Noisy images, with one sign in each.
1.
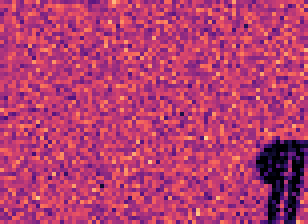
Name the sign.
pilcrow
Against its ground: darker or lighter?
darker
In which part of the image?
bottom right
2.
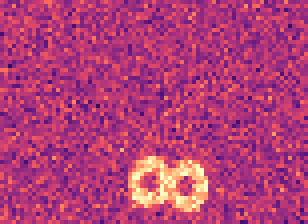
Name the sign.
infinity sign
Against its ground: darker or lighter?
lighter
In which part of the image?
bottom middle
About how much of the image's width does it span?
a quarter
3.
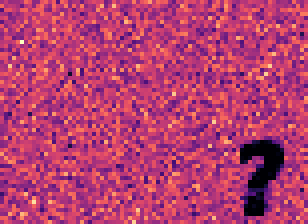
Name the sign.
question mark
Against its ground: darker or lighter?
darker
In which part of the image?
bottom right
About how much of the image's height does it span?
a third
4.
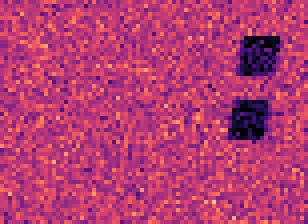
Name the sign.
colon
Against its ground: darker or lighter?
darker
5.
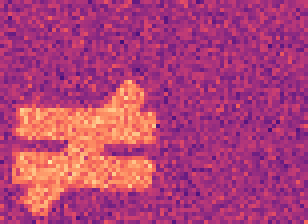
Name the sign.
not-equal sign
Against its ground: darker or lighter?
lighter
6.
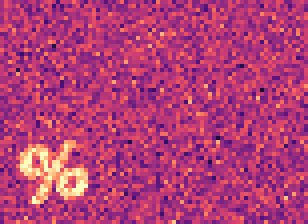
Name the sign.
percent sign
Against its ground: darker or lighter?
lighter
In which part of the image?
bottom left
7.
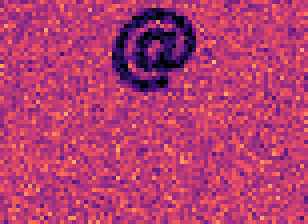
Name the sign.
at sign
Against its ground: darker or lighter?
darker
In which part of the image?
top middle
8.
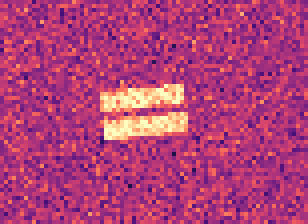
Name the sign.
equals sign
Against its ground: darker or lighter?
lighter
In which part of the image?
centre
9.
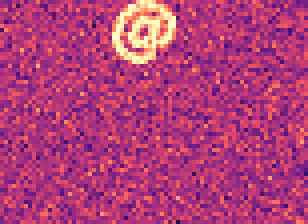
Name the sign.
at sign
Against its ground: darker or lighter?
lighter
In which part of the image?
top middle
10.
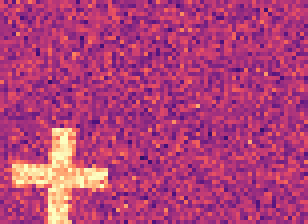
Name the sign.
plus sign
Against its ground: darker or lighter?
lighter
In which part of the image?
bottom left
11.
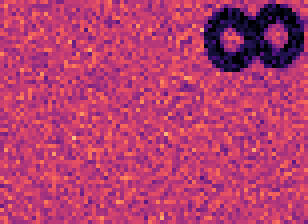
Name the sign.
infinity sign
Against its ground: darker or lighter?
darker
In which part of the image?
top right
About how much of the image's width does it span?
a third
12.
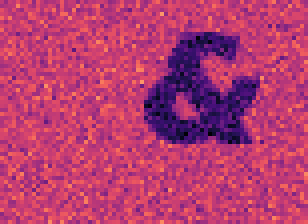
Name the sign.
ampersand
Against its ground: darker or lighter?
darker
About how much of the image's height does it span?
half
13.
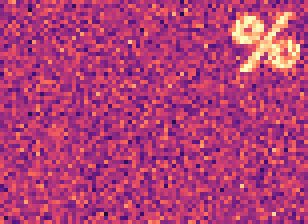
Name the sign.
percent sign
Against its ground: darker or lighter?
lighter
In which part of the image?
top right
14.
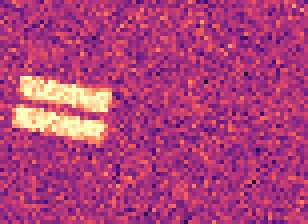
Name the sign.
equals sign
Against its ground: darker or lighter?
lighter
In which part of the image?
middle left
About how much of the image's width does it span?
a third
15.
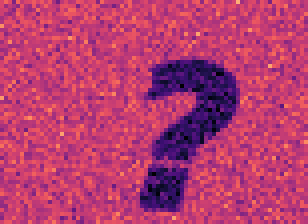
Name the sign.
question mark
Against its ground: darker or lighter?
darker
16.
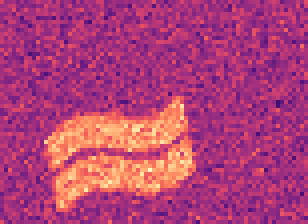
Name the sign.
approximately sign
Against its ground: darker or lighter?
lighter
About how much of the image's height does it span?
half
